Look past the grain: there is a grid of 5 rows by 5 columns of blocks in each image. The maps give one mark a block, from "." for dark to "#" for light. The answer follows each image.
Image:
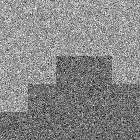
#####
#####
##..#
#....
.....
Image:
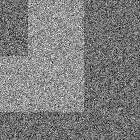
.##..
.##..
###..
###..
.....
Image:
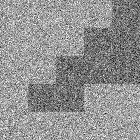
####.
###..
##...
#..##
#####
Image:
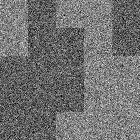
#.##.
#..#.
...##
...##
..###
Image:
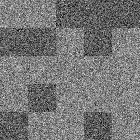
##...
..#.#
#####
#.###
.##.#
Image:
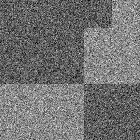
....#
...##
...##
###..
###..
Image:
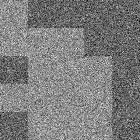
#....
###..
.###.
####.
.###.
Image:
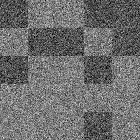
.##..
#..#.
.##.#
#####
###.#
